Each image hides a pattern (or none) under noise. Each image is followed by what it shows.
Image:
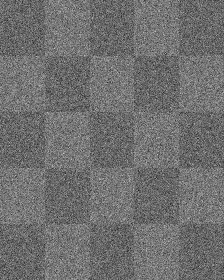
a checkerboard
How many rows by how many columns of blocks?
5 by 5
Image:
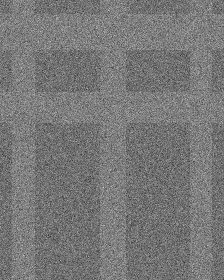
bands of rows crossing bands of columns
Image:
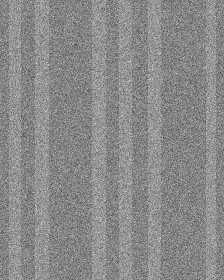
bands of columns
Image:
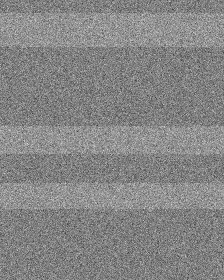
bands of rows
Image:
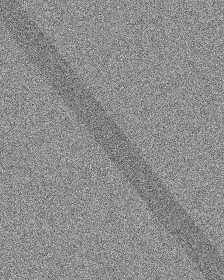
a diagonal band
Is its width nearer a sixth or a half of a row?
a sixth
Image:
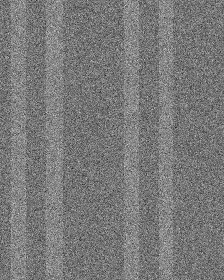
bands of columns
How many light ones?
4
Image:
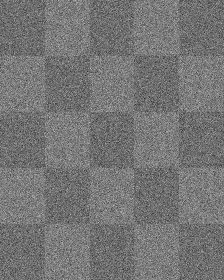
a checkerboard
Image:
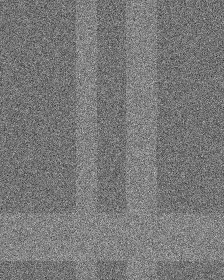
bands of rows crossing bands of columns
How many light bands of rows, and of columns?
1 and 2
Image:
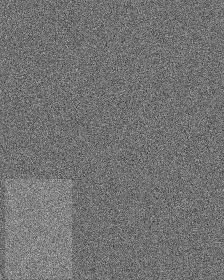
one block
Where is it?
bottom left
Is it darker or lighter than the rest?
lighter
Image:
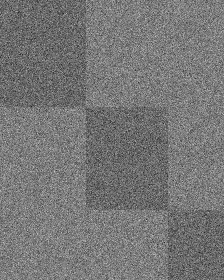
blocks along the diagonal
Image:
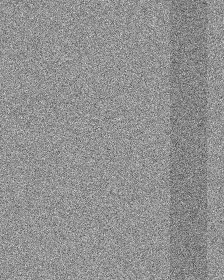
one band of columns
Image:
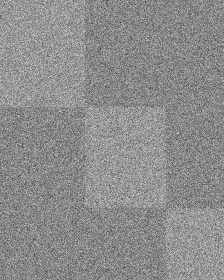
blocks along the diagonal
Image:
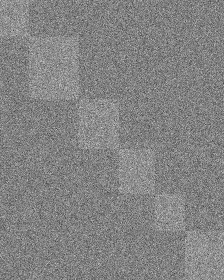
blocks along the diagonal
